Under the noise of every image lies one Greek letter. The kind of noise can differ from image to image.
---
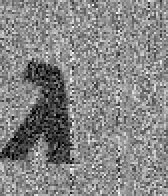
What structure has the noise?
columns of uneven size
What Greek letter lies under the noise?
lambda
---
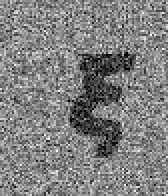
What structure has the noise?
low rank plus noise
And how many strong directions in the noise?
five to eight
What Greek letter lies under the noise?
xi
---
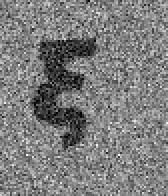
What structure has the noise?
independent entries
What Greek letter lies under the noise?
xi
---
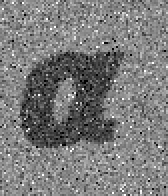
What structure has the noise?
heavy tails
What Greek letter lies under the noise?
alpha
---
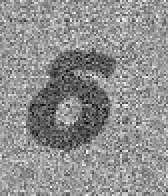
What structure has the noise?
low rank plus noise
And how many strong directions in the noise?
one
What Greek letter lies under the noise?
delta
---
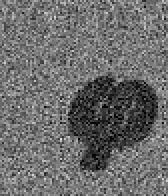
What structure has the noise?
low rank plus noise
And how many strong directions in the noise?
three or four
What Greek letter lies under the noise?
phi
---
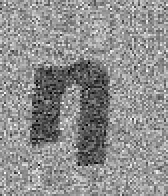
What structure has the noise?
low rank plus noise
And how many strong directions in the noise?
three or four
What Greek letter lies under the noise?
eta
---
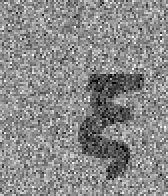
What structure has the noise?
independent entries
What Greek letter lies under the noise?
xi
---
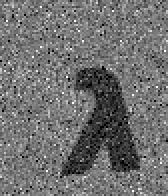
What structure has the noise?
heavy tails
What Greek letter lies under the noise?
lambda
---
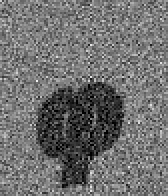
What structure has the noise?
low rank plus noise
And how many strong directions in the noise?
one
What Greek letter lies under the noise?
phi
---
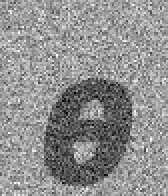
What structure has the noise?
low rank plus noise
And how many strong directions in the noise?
five to eight
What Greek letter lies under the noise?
theta
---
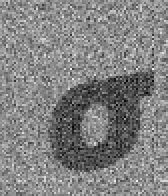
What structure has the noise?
low rank plus noise
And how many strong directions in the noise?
three or four
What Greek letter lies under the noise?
sigma
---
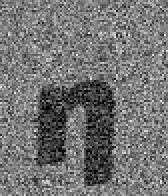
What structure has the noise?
low rank plus noise
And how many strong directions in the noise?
two
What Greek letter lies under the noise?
eta
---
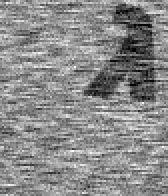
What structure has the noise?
streaked along the rows
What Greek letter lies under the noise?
lambda
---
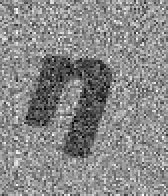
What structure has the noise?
low rank plus noise
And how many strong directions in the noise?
three or four
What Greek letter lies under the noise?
eta
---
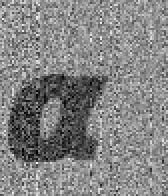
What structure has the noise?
columns of uneven size
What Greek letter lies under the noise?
alpha
